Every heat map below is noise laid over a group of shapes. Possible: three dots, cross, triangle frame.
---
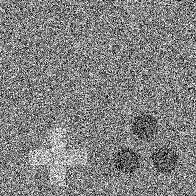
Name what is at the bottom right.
three dots
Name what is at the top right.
nothing
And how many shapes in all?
2
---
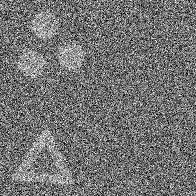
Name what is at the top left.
three dots
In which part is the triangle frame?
bottom left
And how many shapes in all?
2
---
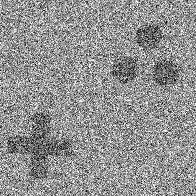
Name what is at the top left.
nothing
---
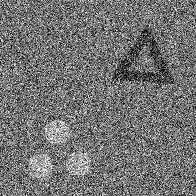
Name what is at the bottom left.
three dots
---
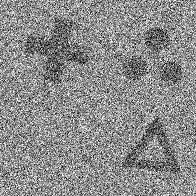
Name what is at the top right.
three dots
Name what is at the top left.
cross
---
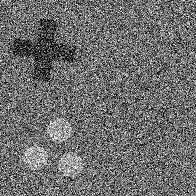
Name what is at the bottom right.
nothing
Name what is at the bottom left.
three dots
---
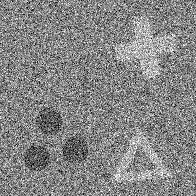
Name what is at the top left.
nothing
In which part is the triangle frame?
bottom right
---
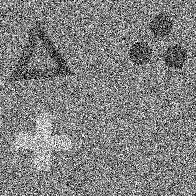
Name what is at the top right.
three dots
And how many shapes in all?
3
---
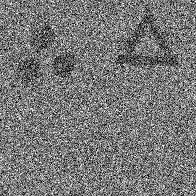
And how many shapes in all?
2
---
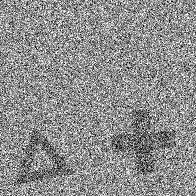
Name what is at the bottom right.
cross
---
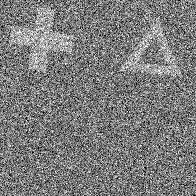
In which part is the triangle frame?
top right
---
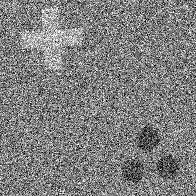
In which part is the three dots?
bottom right
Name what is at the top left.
cross
